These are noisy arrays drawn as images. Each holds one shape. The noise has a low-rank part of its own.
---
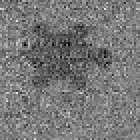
turtle
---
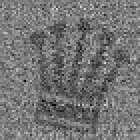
chess queen
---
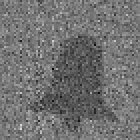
bell
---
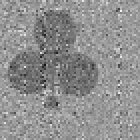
club
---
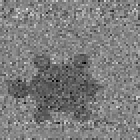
turtle
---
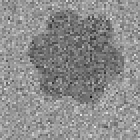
flower
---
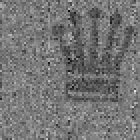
chess queen
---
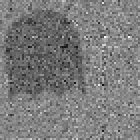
ghost
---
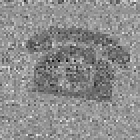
telephone
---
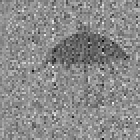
umbrella
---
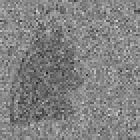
chess knight
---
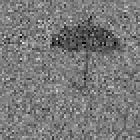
umbrella
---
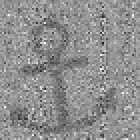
anchor
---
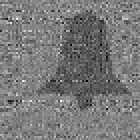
bell
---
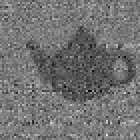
teapot
